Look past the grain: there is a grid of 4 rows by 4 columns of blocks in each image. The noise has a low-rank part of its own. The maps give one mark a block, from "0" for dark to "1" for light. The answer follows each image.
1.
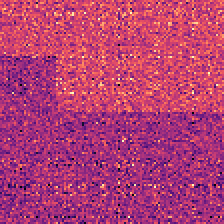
1111
0111
0000
0000
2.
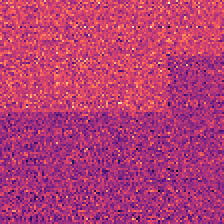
1111
1110
0000
0000
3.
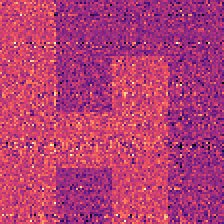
1000
1010
1110
1010
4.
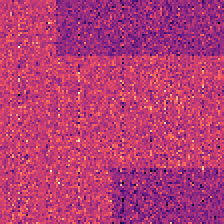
1000
1111
1111
1100
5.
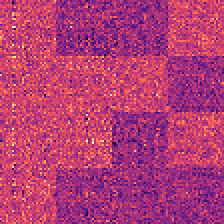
1001
1110
1101
1000
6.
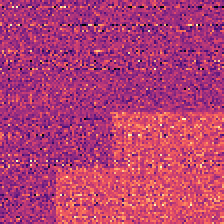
0000
0000
0011
0111
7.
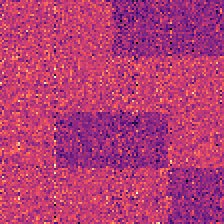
1100
1111
1001
1110
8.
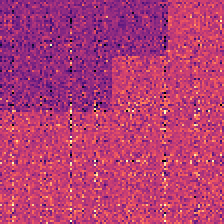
0001
0011
1111
1111
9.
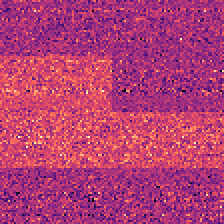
0000
1100
1111
0000
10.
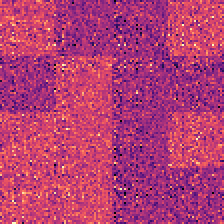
1001
0100
1101
1100
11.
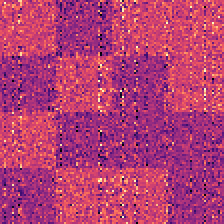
1011
0101
1000
0110
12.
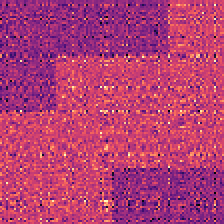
0001
0111
1111
1100
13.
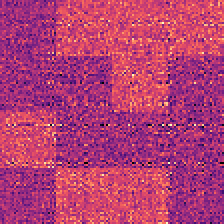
0111
0010
1000
0110
